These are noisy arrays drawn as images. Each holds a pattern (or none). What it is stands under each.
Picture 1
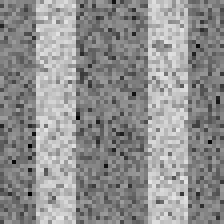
vertical stripes
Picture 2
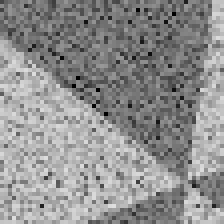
spokes from one point
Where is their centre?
bottom right
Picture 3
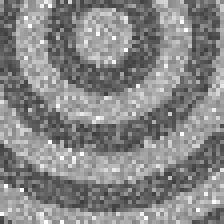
rings round one point
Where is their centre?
top middle
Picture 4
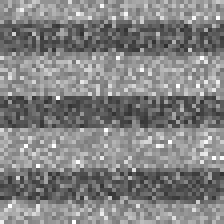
horizontal stripes
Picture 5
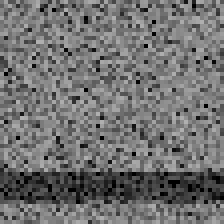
one horizontal stripe
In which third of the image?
bottom
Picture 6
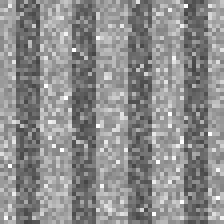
vertical stripes
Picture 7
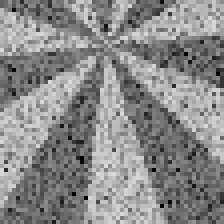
spokes from one point
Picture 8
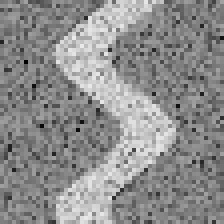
a wavy band
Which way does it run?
top to bottom
